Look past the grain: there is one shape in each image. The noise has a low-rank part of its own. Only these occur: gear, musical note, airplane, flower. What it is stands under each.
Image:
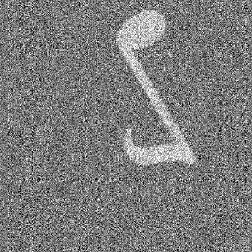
light musical note
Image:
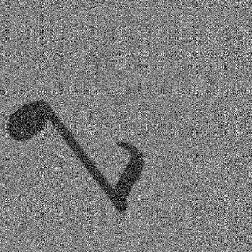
dark musical note
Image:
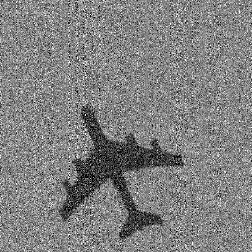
dark airplane
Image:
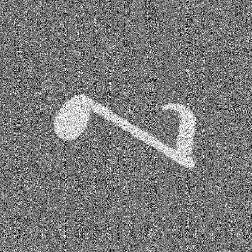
light musical note
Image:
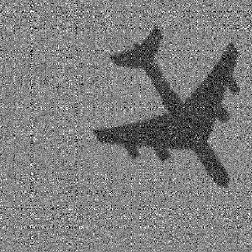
dark airplane
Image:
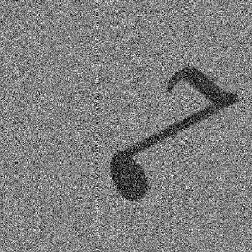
dark musical note
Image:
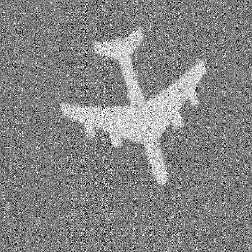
light airplane
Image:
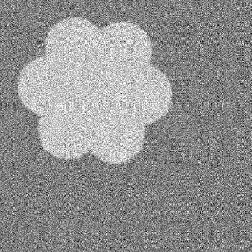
light flower
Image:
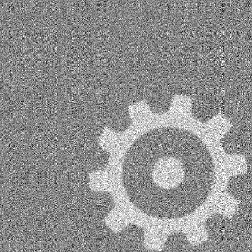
light gear
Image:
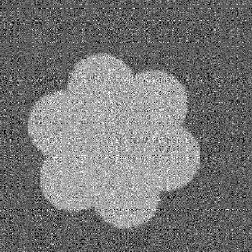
light flower
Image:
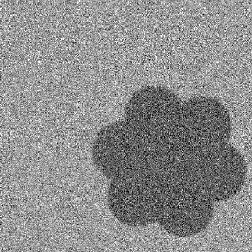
dark flower
